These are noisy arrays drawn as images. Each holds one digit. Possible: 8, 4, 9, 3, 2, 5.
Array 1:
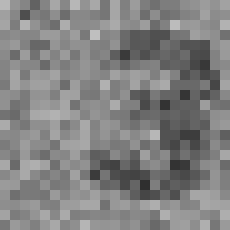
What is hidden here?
dark 3
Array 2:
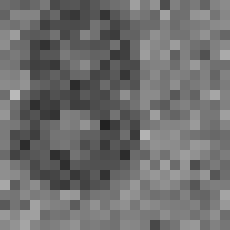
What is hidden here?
dark 8
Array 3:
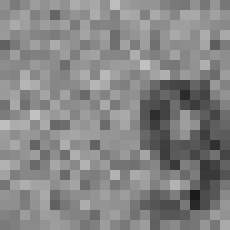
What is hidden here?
dark 9
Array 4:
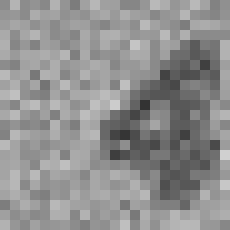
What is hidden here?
dark 4
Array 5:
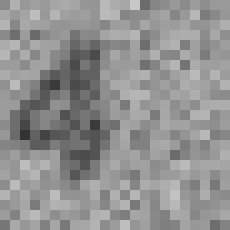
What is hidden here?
dark 4
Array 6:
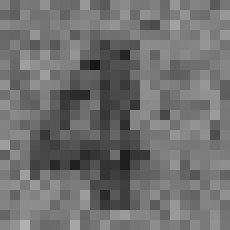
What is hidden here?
dark 4
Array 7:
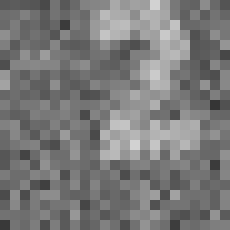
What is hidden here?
light 2
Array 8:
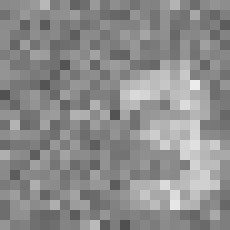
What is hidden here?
light 3
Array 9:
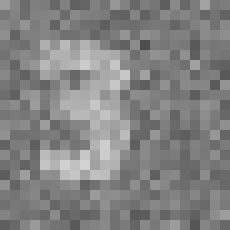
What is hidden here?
light 3
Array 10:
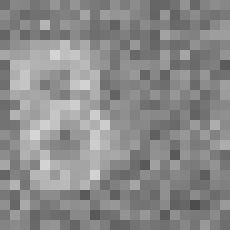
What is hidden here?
light 8
